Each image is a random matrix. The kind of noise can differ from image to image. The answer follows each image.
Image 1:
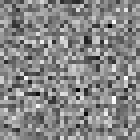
low rank plus noise
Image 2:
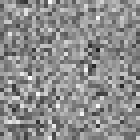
low rank plus noise
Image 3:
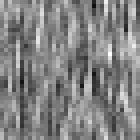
streaked along the columns
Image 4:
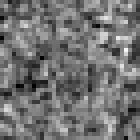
blotchy
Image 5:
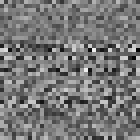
rows of uneven size
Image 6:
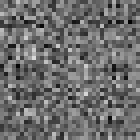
low rank plus noise
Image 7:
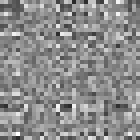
low rank plus noise
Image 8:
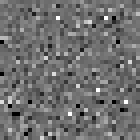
heavy tails
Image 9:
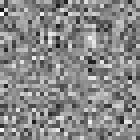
low rank plus noise
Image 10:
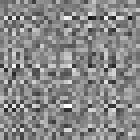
low rank plus noise
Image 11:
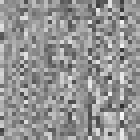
columns of uneven size
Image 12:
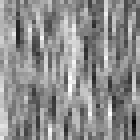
streaked along the columns
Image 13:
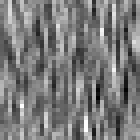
streaked along the columns
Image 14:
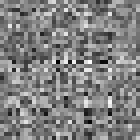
low rank plus noise
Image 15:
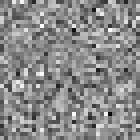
low rank plus noise
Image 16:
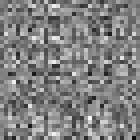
low rank plus noise
